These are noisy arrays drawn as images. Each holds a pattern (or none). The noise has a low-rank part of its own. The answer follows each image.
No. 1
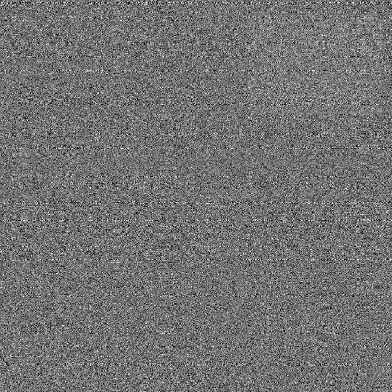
one block
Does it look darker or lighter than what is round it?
lighter
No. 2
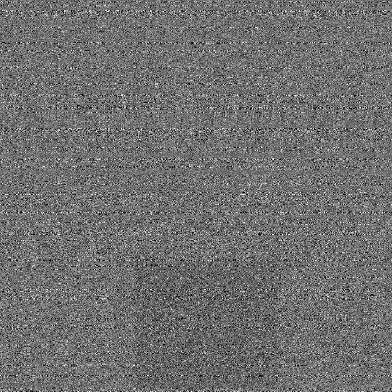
one block
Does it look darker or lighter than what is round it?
darker
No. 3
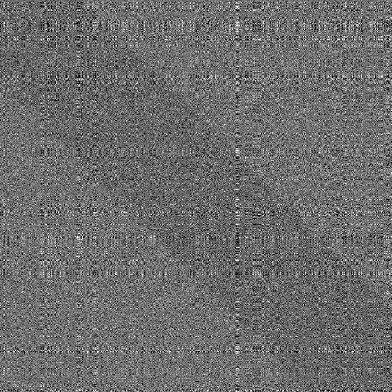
a diagonal band
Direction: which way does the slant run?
top left to bottom right
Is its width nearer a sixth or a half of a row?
a half
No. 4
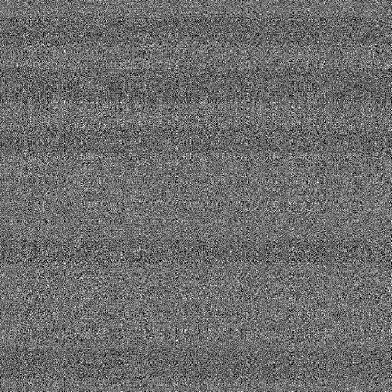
bands of rows
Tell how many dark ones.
5
